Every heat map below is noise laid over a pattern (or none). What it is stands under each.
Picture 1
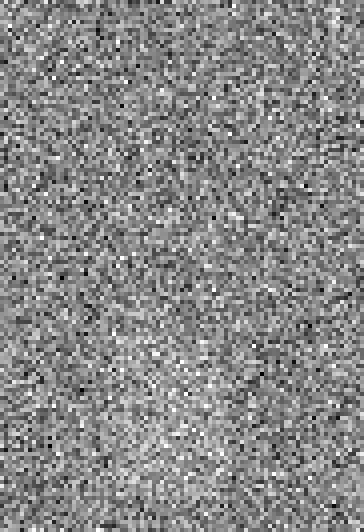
one block
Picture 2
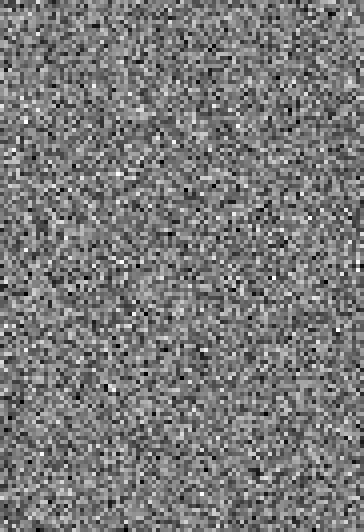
only noise
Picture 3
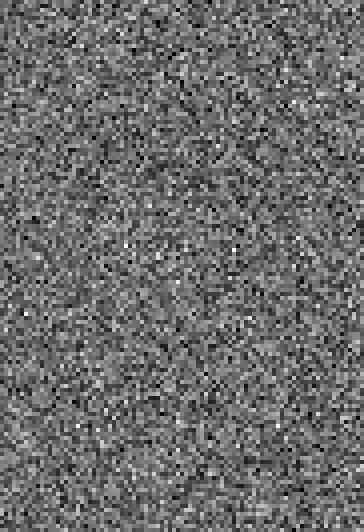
only noise
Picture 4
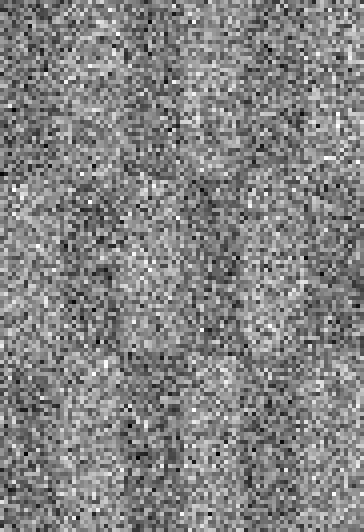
a checkerboard
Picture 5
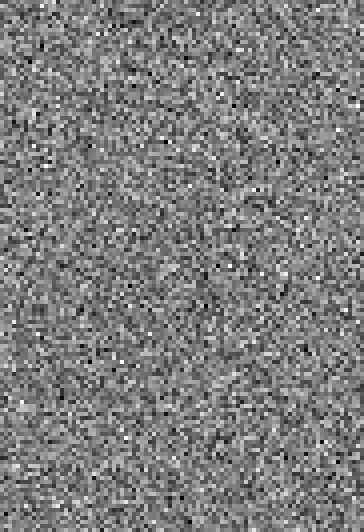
only noise
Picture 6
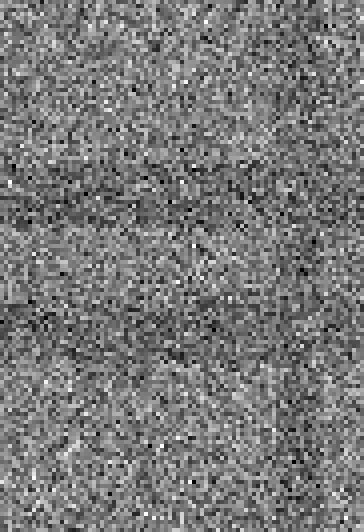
bands of rows crossing bands of columns
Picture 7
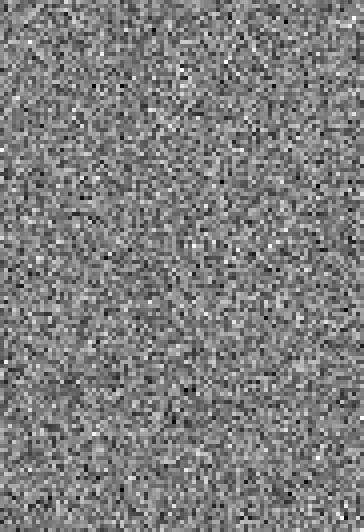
only noise
